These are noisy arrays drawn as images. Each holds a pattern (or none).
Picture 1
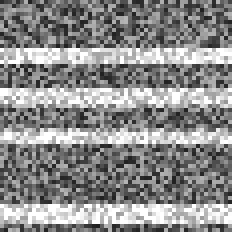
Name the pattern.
bands of rows
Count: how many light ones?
4
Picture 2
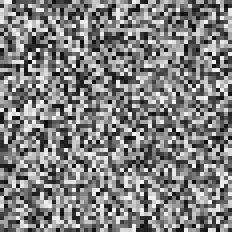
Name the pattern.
only noise
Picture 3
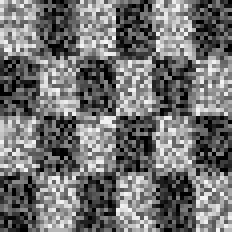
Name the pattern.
a checkerboard
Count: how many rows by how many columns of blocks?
4 by 6
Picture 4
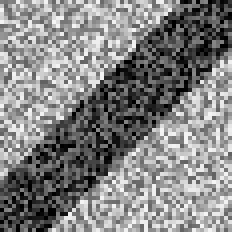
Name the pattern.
a diagonal band
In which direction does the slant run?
bottom left to top right
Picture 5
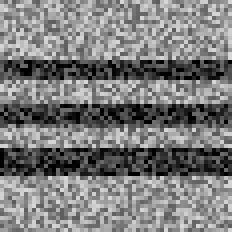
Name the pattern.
bands of rows
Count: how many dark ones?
3
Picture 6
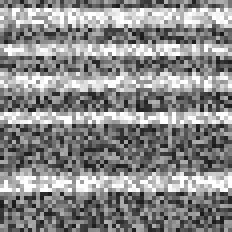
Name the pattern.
bands of rows
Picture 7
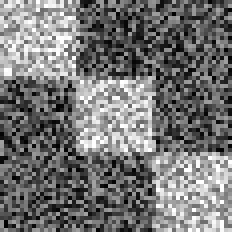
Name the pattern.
blocks along the diagonal
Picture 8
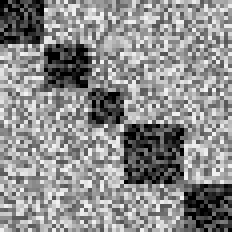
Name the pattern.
blocks along the diagonal
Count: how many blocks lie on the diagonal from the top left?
5
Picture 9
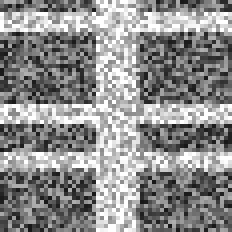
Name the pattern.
bands of rows crossing bands of columns
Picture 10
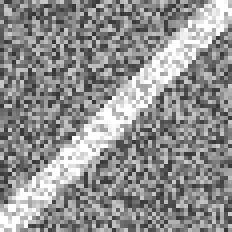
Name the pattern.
a diagonal band
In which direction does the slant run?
bottom left to top right
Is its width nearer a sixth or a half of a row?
a sixth
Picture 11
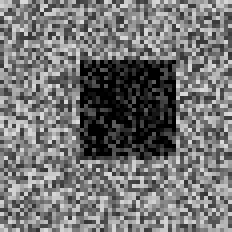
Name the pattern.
one block
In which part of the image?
centre
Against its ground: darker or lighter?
darker
